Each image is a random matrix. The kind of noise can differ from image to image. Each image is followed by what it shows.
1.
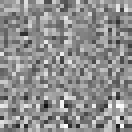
low rank plus noise
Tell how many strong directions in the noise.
two
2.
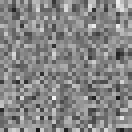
low rank plus noise
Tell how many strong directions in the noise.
two
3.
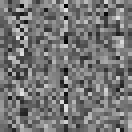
columns of uneven size
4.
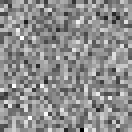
independent entries
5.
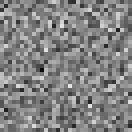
low rank plus noise
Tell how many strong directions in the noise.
five to eight
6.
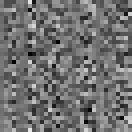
columns of uneven size
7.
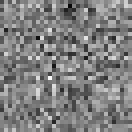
low rank plus noise
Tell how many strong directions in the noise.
two
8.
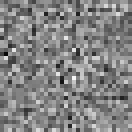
low rank plus noise
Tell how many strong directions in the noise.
five to eight
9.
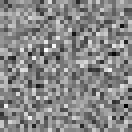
independent entries
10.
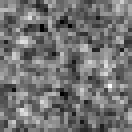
blotchy
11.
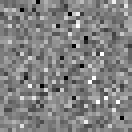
heavy tails
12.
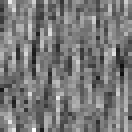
streaked along the columns
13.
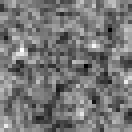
blotchy
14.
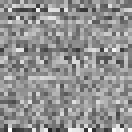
rows of uneven size
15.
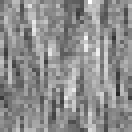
streaked along the columns
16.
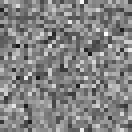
independent entries
